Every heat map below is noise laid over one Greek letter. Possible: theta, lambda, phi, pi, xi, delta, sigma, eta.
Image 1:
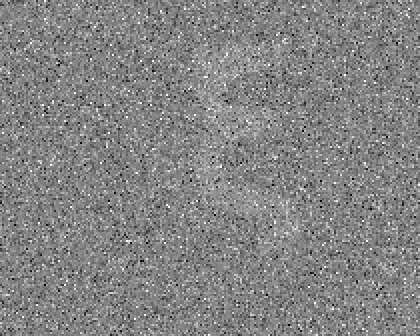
xi
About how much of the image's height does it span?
two thirds
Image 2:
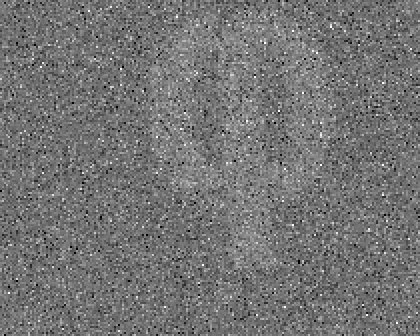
phi
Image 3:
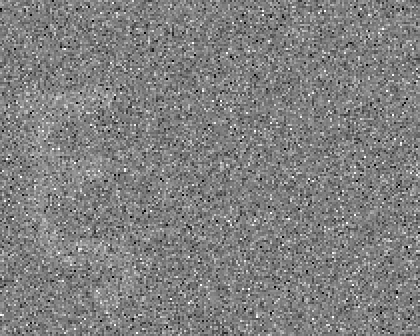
xi
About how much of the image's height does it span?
two thirds
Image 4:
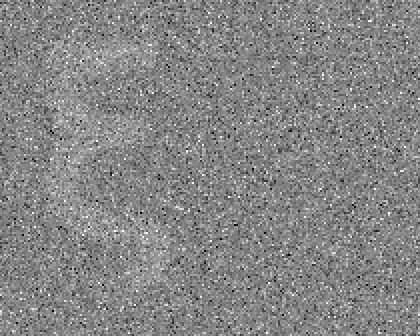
xi
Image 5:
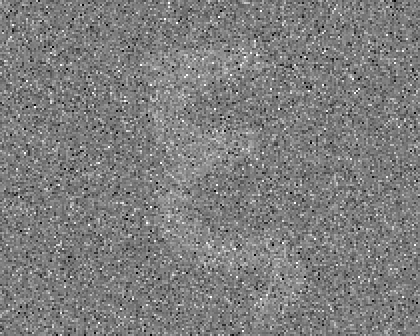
xi
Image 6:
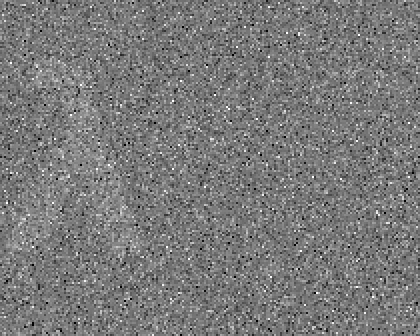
lambda
